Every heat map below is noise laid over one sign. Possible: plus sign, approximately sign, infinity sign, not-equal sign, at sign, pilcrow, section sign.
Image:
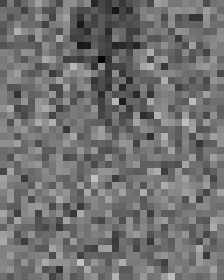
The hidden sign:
pilcrow
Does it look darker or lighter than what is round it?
darker
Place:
top middle
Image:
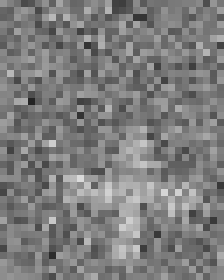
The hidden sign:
plus sign
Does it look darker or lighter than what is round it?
lighter
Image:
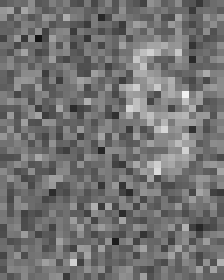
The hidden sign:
section sign
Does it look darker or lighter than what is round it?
lighter
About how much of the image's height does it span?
half
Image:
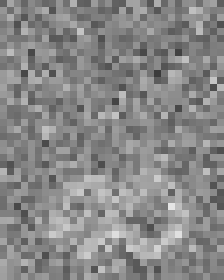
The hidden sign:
infinity sign
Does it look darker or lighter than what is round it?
lighter
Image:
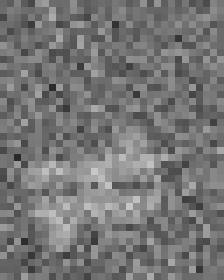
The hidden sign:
not-equal sign
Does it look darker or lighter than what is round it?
lighter
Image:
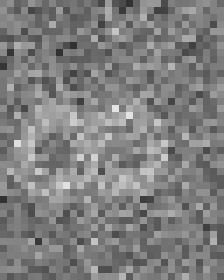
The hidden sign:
infinity sign
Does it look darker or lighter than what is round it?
lighter
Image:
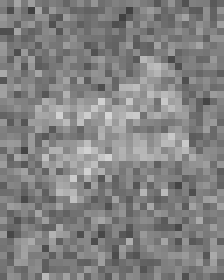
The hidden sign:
not-equal sign
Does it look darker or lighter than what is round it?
lighter
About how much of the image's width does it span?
two thirds
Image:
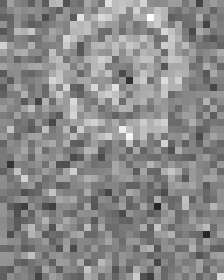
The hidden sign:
at sign
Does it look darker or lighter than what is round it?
lighter
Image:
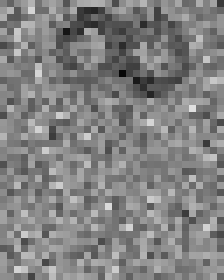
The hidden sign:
infinity sign
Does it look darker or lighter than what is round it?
darker
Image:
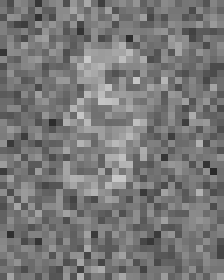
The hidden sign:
section sign
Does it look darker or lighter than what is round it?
lighter
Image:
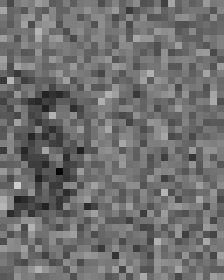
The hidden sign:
section sign
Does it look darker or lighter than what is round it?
darker
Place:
middle left
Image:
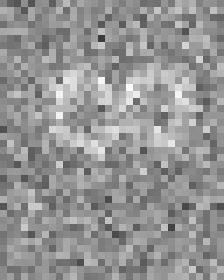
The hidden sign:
infinity sign
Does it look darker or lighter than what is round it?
lighter
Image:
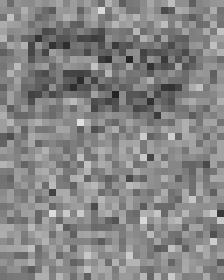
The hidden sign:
approximately sign
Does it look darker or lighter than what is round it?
darker
